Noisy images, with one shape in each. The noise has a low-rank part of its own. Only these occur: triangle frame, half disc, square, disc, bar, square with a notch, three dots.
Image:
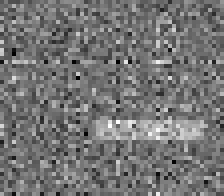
bar
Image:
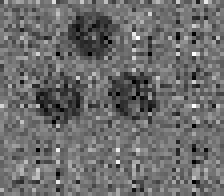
three dots
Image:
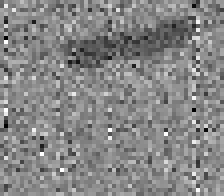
bar
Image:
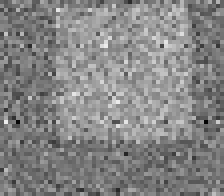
square
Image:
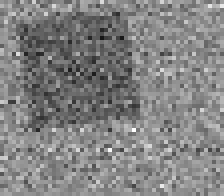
square
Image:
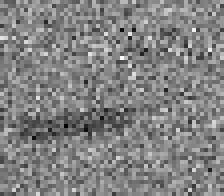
bar
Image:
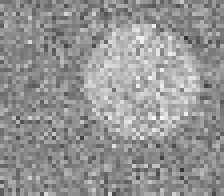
disc
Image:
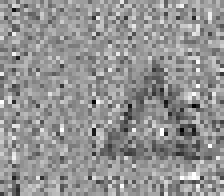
triangle frame
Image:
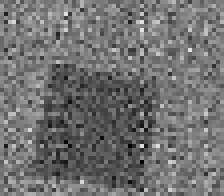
square
